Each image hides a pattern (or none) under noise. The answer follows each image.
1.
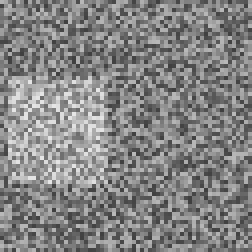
one block
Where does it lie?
middle left
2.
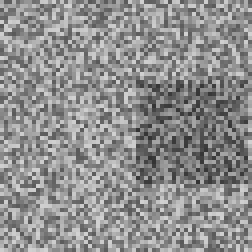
one block
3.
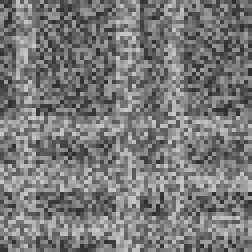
bands of rows crossing bands of columns
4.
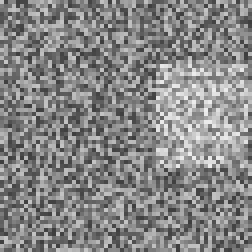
one block
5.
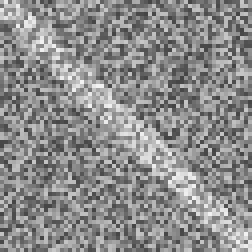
a diagonal band
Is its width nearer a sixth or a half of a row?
a sixth
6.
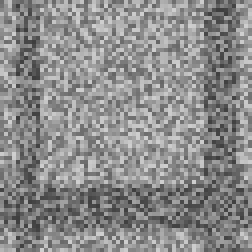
bands of rows crossing bands of columns
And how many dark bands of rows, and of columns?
1 and 2
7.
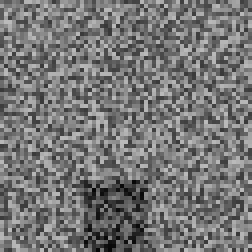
one block
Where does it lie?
bottom middle
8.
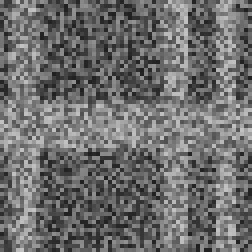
bands of rows crossing bands of columns
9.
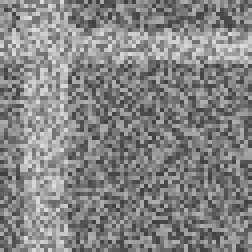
bands of rows crossing bands of columns
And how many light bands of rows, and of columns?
1 and 1
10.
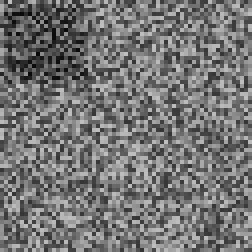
one block
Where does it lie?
top left
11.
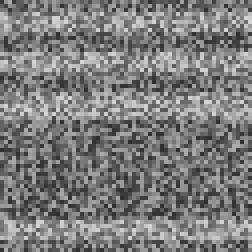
bands of rows
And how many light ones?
4
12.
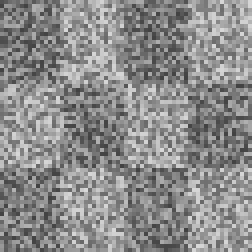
a checkerboard
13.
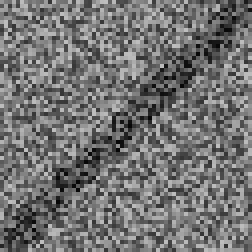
a diagonal band
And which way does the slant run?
bottom left to top right
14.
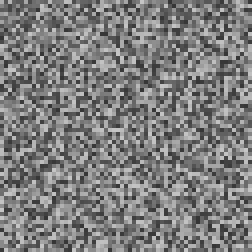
only noise
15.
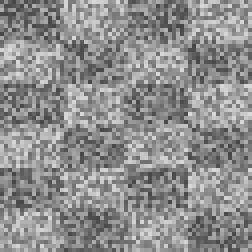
a checkerboard
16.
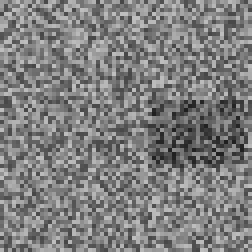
one block
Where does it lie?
middle right
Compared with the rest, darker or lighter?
darker
